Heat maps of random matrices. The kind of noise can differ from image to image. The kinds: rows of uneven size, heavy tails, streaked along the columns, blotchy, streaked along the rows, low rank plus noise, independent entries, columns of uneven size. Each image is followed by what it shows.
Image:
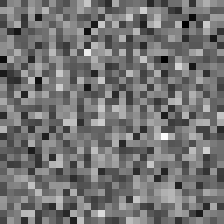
independent entries
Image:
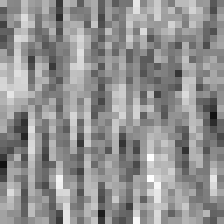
streaked along the columns
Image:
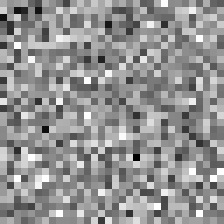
low rank plus noise
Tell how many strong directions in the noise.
five to eight
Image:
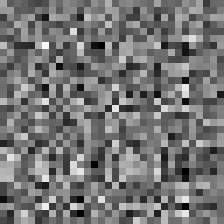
low rank plus noise
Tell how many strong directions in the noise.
one
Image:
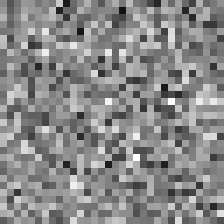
independent entries
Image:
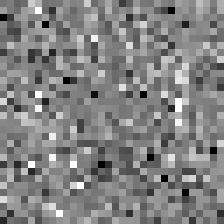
heavy tails
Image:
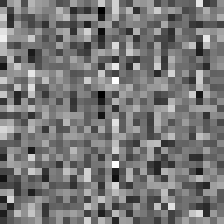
columns of uneven size
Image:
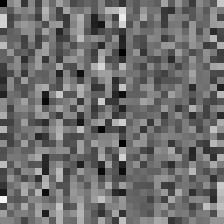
columns of uneven size
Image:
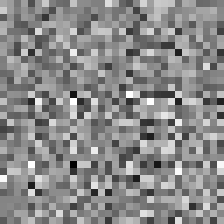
low rank plus noise
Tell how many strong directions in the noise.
one
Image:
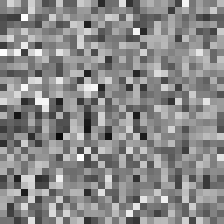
low rank plus noise
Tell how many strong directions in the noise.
three or four
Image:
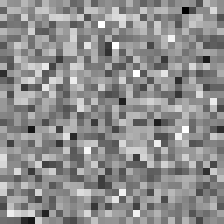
independent entries
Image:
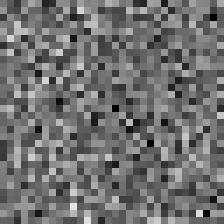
independent entries
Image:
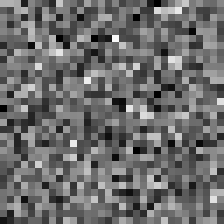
independent entries
